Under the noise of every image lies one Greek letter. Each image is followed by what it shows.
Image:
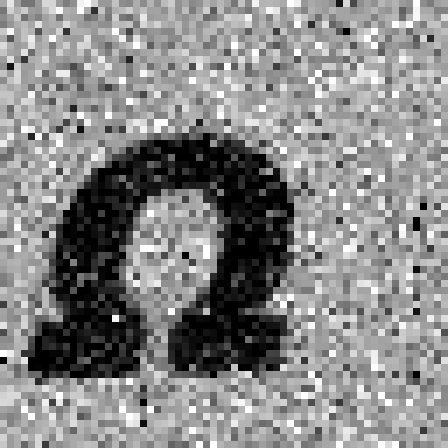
omega
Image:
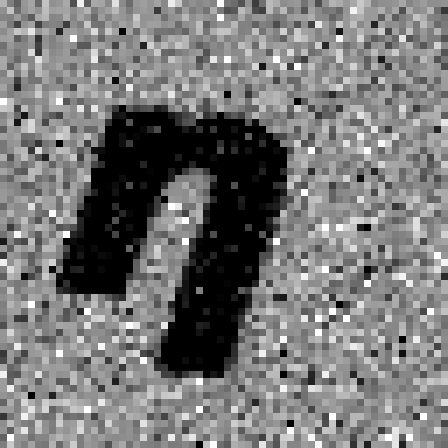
eta
